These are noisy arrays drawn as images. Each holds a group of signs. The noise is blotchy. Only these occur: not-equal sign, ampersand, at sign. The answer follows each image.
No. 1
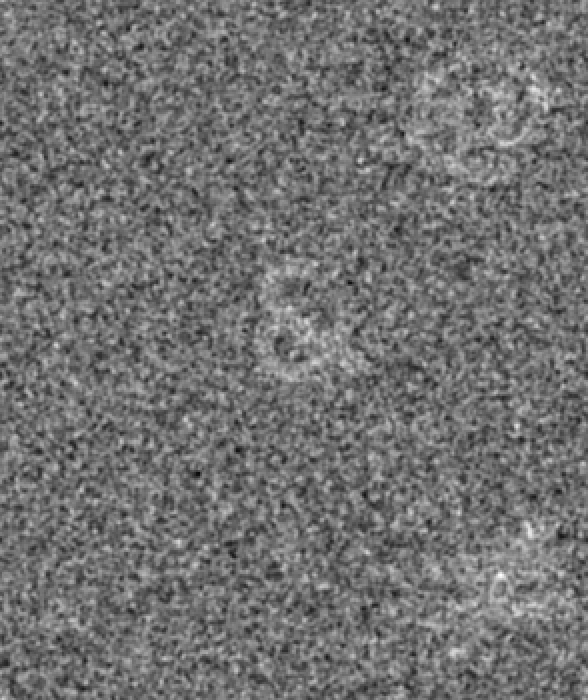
top right: at sign; centre: ampersand; bottom right: not-equal sign
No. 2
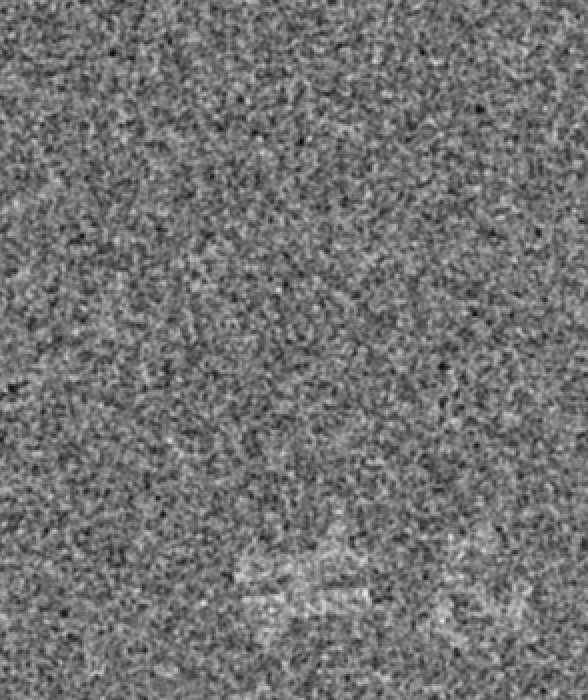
bottom middle: not-equal sign; bottom right: ampersand
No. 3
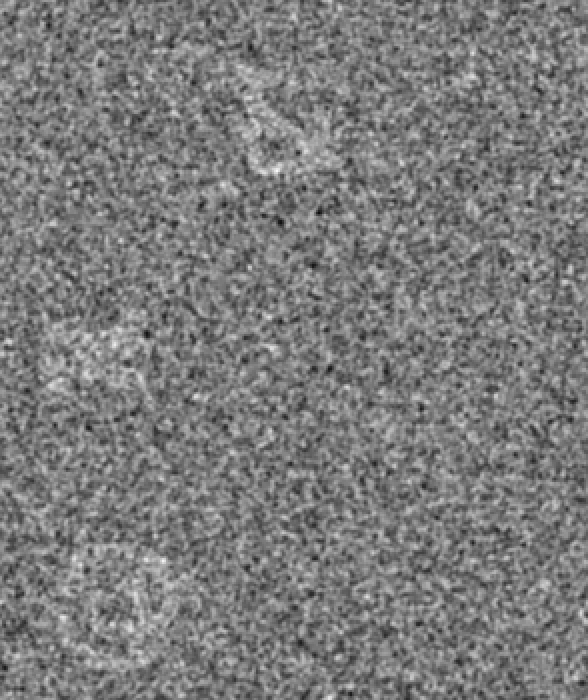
top middle: ampersand; middle left: not-equal sign; bottom left: at sign
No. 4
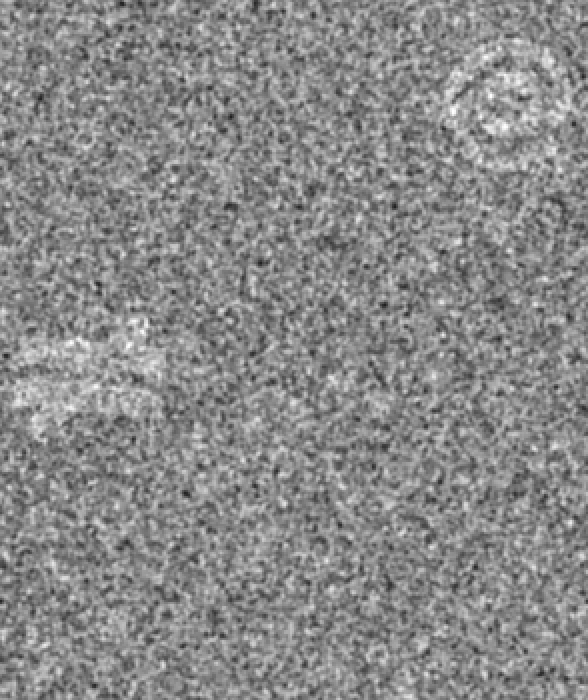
top right: at sign; middle left: not-equal sign
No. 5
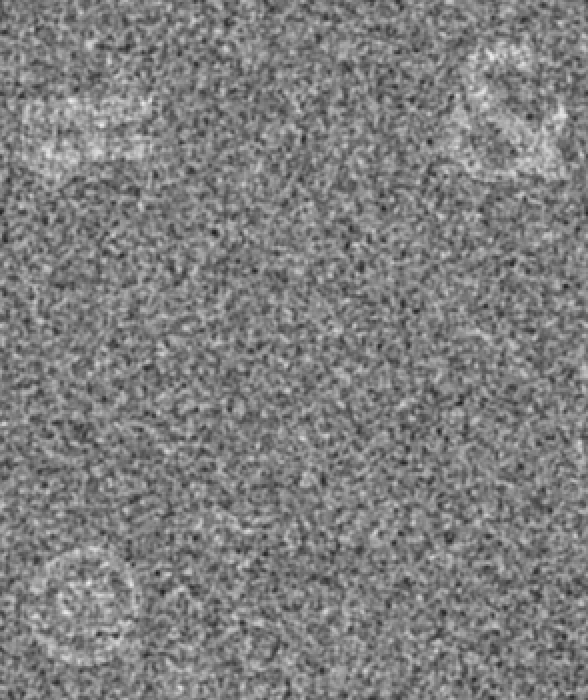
top left: not-equal sign; top right: ampersand; bottom left: at sign
